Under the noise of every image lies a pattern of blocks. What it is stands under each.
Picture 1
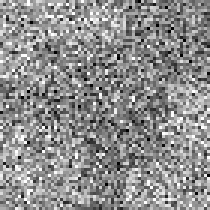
mirrored about the diagonal from the bottom left
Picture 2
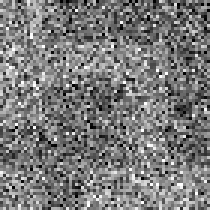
mirrored about the diagonal from the bottom left
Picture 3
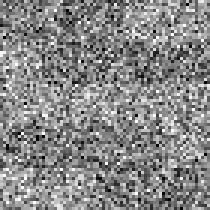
the same after a half turn
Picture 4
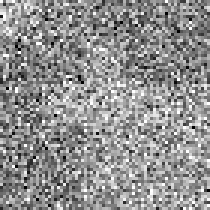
mirrored about the diagonal from the top left
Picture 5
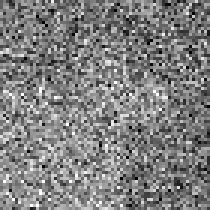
mirrored about the diagonal from the bottom left
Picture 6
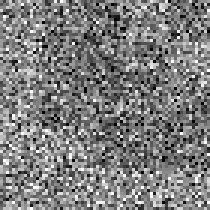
mirrored about the diagonal from the bottom left
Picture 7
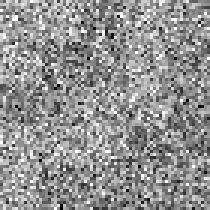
mirrored about the diagonal from the top left
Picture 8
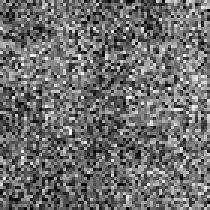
no symmetry
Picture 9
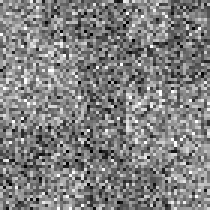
the same after a half turn
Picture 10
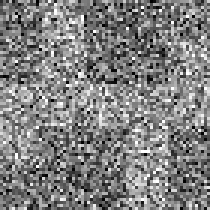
the same after a half turn
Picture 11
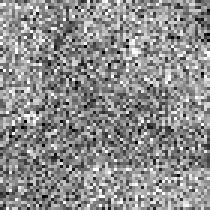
mirrored about the diagonal from the bottom left
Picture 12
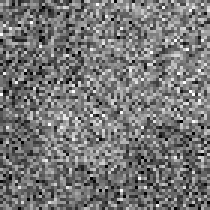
mirrored about the diagonal from the bottom left
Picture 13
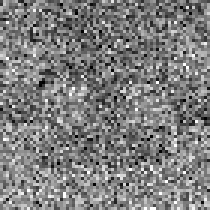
left and right mirror each other
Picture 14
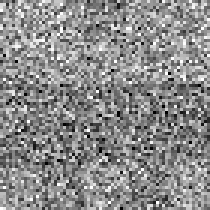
left and right mirror each other
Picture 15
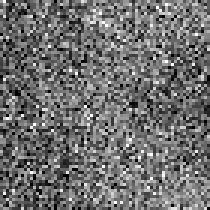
top and bottom mirror each other
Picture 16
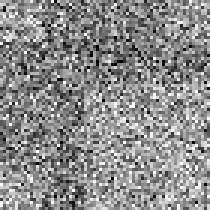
mirrored about the diagonal from the top left
